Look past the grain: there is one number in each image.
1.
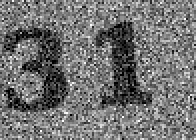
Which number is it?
31
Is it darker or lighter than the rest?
darker
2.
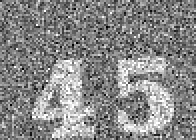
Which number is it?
45
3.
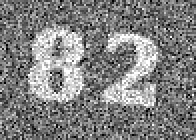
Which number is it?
82
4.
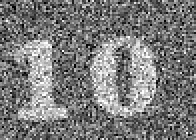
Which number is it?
10
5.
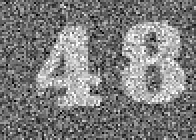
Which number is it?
48
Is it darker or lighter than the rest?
lighter
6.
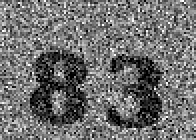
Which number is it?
83
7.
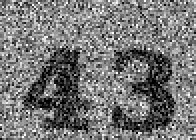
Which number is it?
43
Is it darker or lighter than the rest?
darker
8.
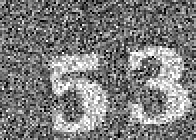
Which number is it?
53
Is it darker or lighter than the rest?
lighter
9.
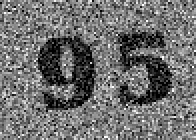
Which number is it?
95
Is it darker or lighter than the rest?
darker
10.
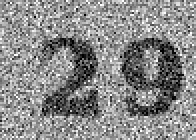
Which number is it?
29
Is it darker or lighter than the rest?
darker
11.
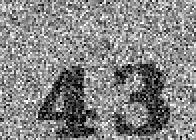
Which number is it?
43
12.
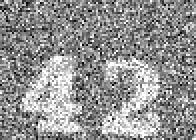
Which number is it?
42
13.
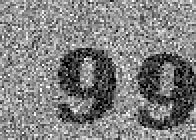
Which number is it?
99
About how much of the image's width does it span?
two thirds
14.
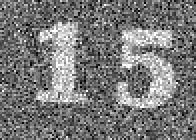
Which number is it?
15
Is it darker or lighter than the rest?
lighter
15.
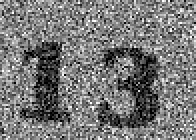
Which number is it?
13
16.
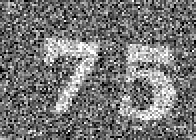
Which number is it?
75
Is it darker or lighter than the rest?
lighter
